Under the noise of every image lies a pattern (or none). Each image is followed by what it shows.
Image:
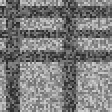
bands of rows crossing bands of columns
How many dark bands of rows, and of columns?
3 and 2
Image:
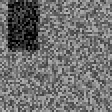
one block
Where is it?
top left
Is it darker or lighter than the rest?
darker
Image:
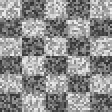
a checkerboard
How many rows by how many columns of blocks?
6 by 5
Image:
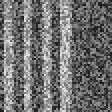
bands of columns
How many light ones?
4
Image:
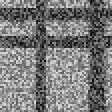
bands of rows crossing bands of columns
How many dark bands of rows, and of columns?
2 and 2
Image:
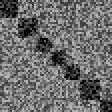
blocks along the diagonal
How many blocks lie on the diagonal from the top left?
7
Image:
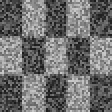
a checkerboard
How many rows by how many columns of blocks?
3 by 5
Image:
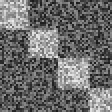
blocks along the diagonal
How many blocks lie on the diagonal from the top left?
4
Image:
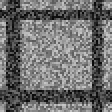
bands of rows crossing bands of columns
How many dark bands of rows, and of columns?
2 and 2
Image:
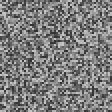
only noise
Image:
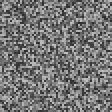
only noise
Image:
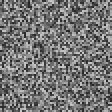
only noise
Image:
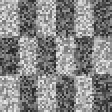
a checkerboard
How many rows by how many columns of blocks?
3 by 6
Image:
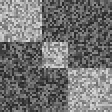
blocks along the diagonal
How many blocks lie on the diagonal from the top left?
3
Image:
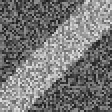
a diagonal band
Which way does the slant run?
bottom left to top right
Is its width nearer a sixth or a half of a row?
a half
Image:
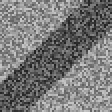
a diagonal band
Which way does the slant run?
bottom left to top right
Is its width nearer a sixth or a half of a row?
a half
